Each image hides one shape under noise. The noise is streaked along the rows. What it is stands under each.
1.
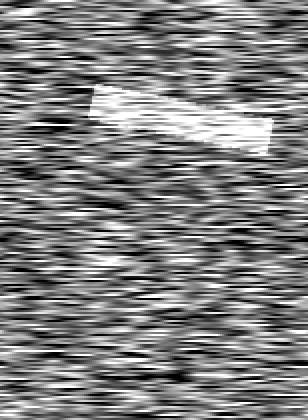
bar
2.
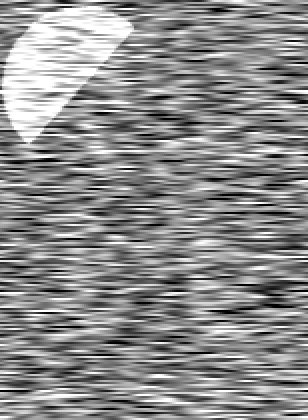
half disc
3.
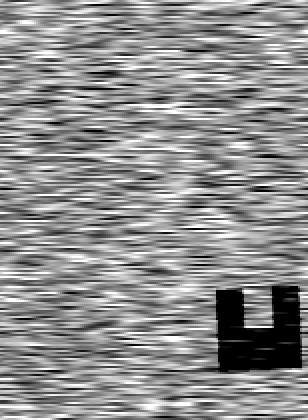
square with a notch
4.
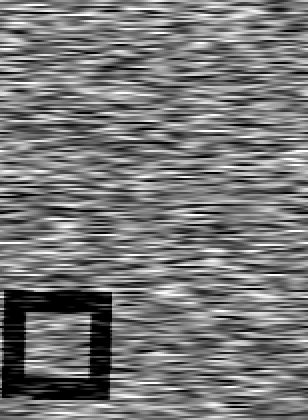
square frame
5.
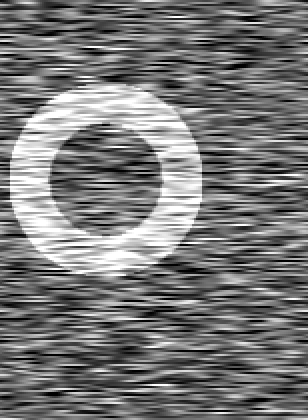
ring
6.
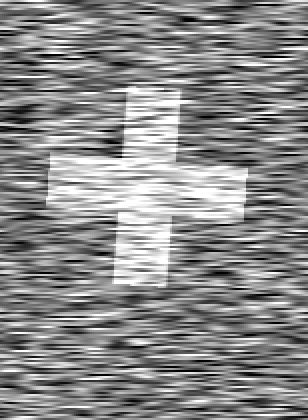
cross
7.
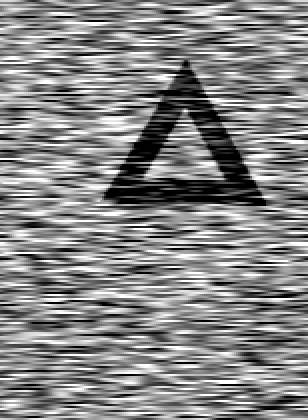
triangle frame
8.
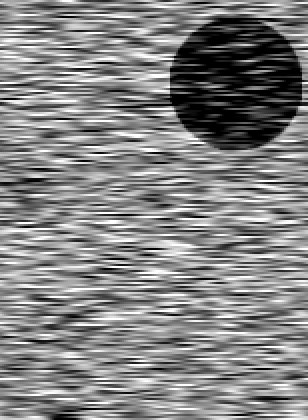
disc
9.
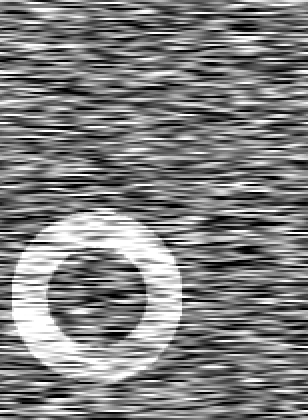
ring
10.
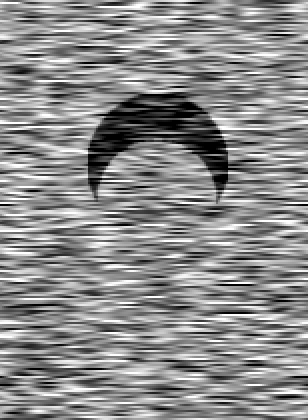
crescent
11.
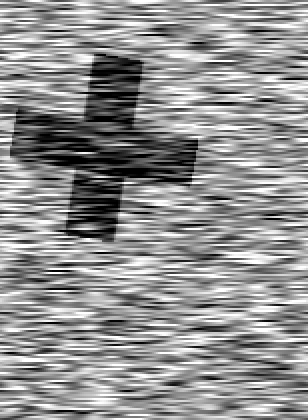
cross
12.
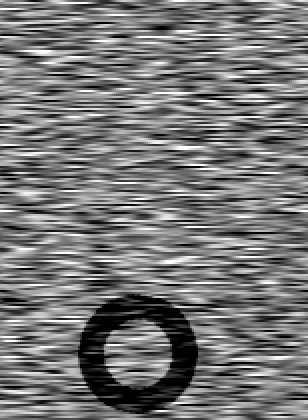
ring
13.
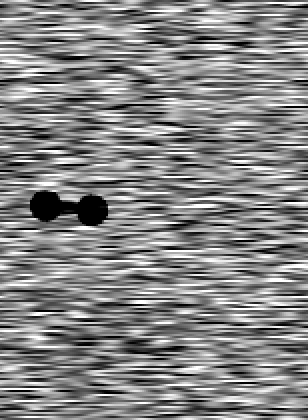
dumbbell
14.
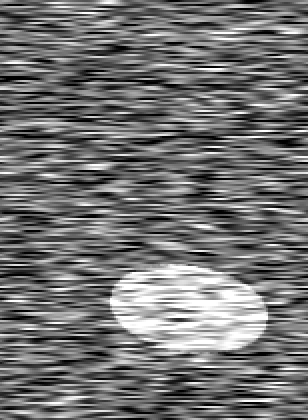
ellipse
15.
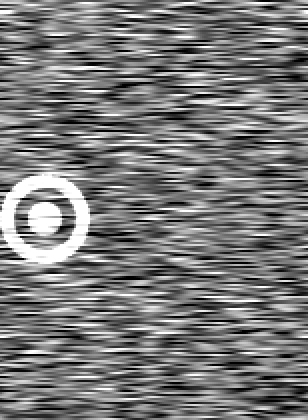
bullseye
